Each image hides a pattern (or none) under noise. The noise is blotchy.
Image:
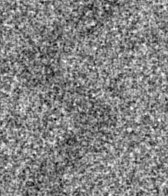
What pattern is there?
a wavy band
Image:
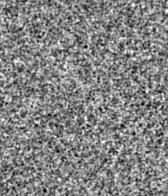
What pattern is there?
only noise
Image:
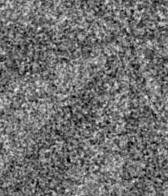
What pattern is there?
spokes from one point
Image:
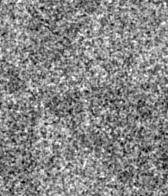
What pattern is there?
spokes from one point
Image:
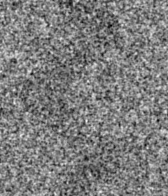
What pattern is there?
a wavy band
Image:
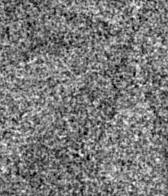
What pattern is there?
spokes from one point
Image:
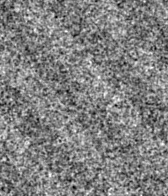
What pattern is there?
diagonal stripes
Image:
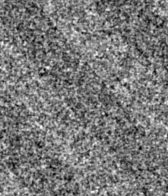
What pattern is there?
diagonal stripes
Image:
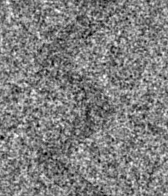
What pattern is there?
a wavy band
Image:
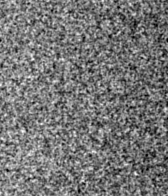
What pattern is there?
a smooth slope
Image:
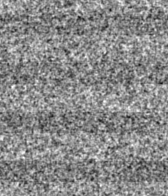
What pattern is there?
horizontal stripes
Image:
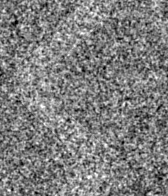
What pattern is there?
a wavy band
